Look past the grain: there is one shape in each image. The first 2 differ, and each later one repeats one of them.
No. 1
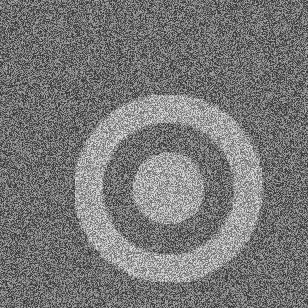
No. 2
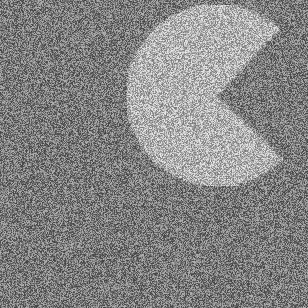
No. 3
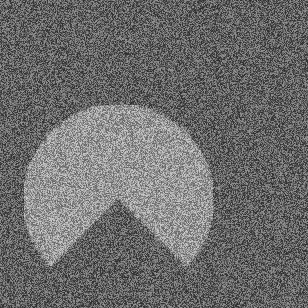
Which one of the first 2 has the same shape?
2
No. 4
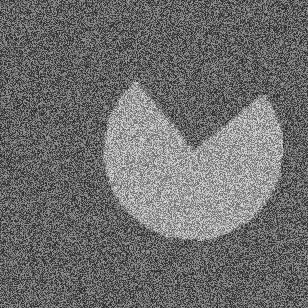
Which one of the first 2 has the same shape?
2
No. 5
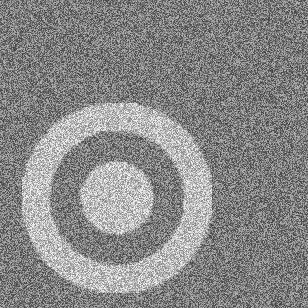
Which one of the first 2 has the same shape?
1
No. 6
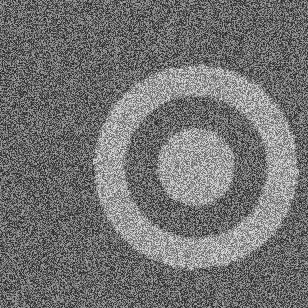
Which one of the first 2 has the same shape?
1
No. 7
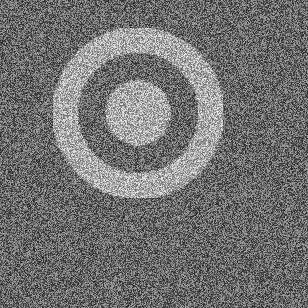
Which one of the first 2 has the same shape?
1
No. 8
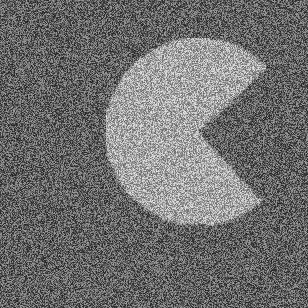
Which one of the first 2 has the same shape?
2
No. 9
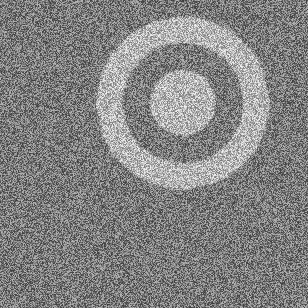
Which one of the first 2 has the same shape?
1
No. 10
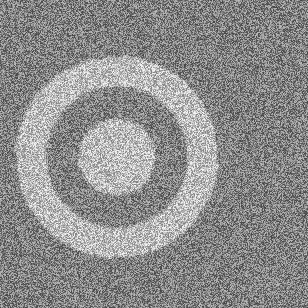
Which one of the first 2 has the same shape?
1
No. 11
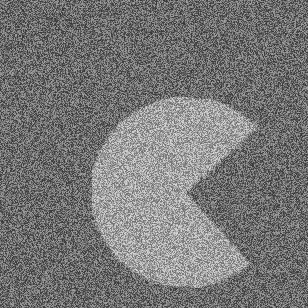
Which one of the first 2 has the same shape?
2
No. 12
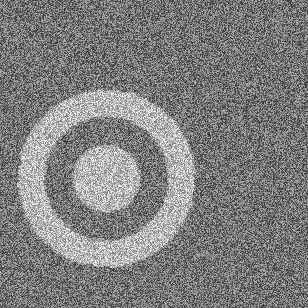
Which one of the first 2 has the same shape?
1
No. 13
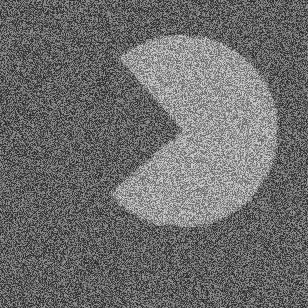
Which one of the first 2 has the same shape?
2
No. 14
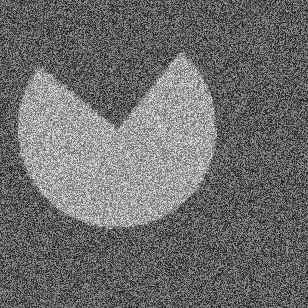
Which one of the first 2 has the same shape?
2
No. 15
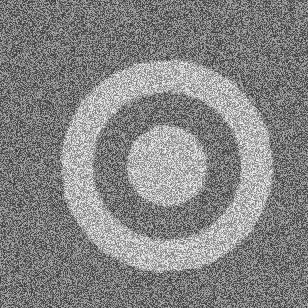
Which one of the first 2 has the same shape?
1
